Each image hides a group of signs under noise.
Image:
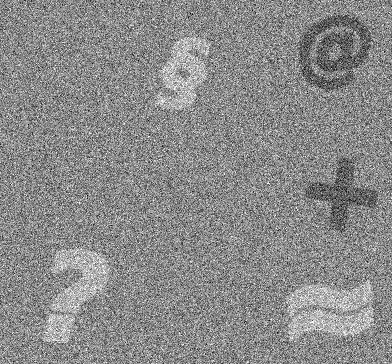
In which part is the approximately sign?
bottom right
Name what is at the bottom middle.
nothing
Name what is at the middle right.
plus sign
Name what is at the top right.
at sign
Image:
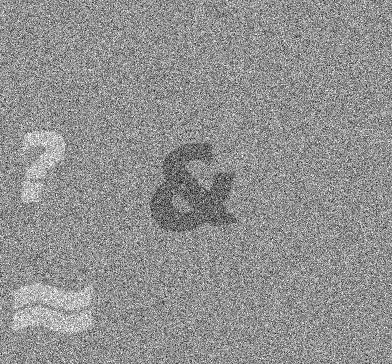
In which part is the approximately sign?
bottom left
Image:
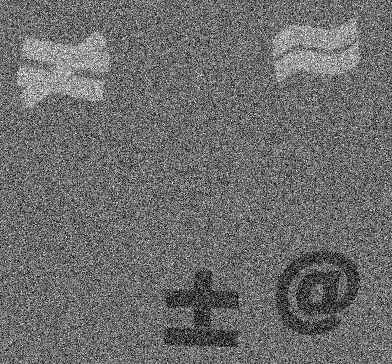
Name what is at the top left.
not-equal sign
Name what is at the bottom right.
at sign
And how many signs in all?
4
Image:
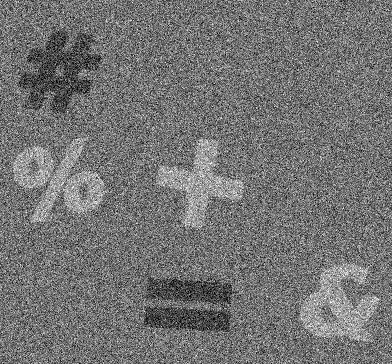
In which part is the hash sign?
top left
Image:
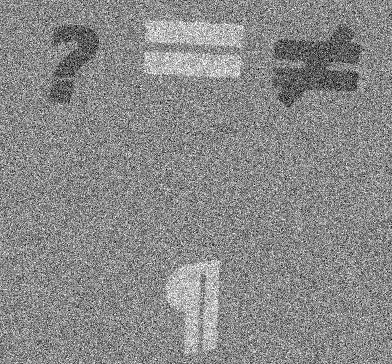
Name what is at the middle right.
nothing
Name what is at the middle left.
nothing
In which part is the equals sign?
top middle
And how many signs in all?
4
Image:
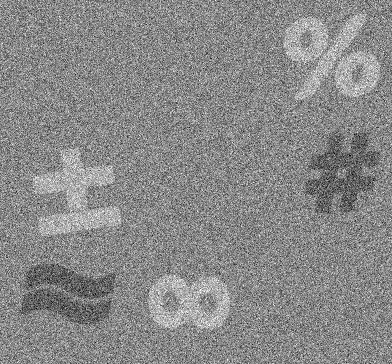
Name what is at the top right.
percent sign
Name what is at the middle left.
plus-minus sign
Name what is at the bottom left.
approximately sign
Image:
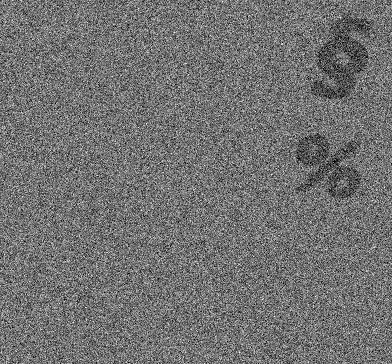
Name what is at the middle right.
percent sign
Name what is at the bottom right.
nothing
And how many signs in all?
2
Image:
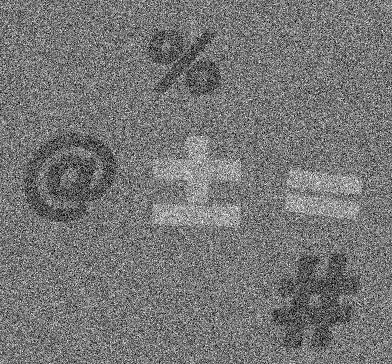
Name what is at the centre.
plus-minus sign
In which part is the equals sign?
middle right
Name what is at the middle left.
at sign
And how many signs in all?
5
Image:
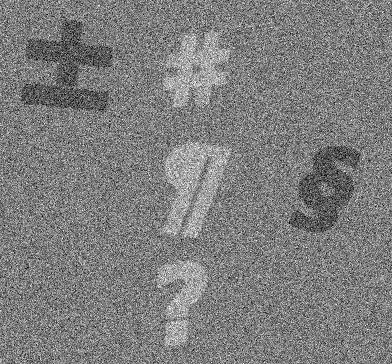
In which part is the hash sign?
top middle
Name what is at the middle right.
section sign
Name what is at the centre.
pilcrow
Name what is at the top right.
nothing
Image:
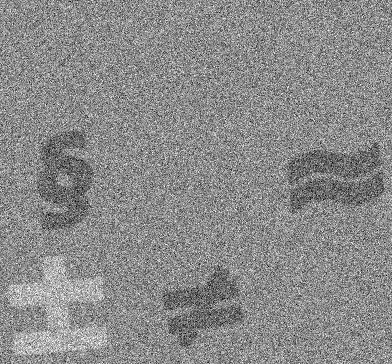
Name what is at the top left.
nothing
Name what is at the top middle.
nothing
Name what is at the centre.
nothing
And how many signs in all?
4
